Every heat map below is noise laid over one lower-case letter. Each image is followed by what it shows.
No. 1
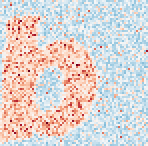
b
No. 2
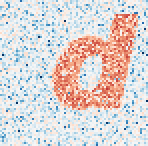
d
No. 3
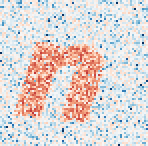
n
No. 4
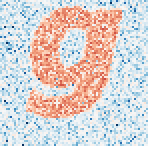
g
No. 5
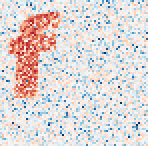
f
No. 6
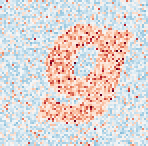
g
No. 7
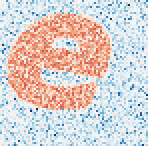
e
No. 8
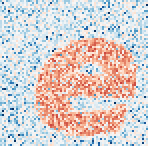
e
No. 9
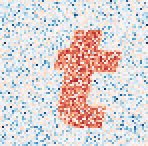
t
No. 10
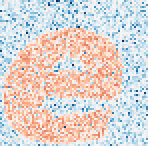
e
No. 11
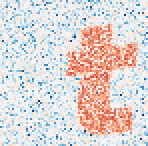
t
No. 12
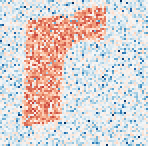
r
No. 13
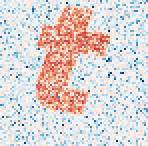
t
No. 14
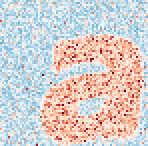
a
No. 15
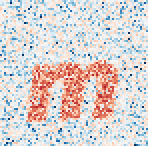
m
